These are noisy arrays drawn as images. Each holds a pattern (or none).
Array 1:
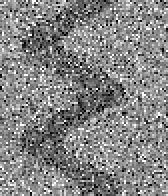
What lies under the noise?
a wavy band
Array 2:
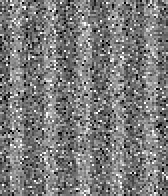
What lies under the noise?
vertical stripes
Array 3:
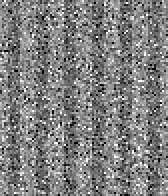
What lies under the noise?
vertical stripes
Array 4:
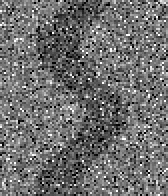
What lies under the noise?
a wavy band
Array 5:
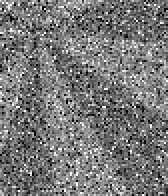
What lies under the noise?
spokes from one point
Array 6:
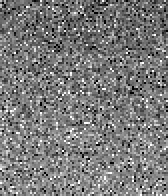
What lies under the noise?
a smooth slope
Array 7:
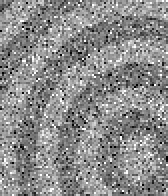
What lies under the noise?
rings round one point
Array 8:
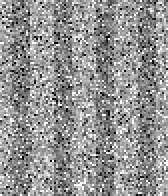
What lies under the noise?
vertical stripes
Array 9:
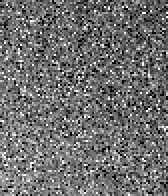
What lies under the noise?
a smooth slope
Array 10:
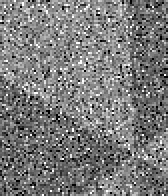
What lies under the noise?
spokes from one point
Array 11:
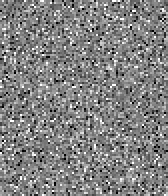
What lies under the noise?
only noise
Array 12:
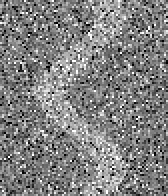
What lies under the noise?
a wavy band
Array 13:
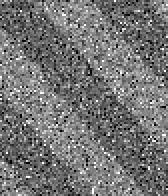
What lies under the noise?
diagonal stripes
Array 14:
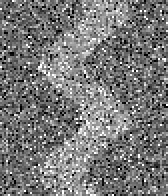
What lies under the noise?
a wavy band
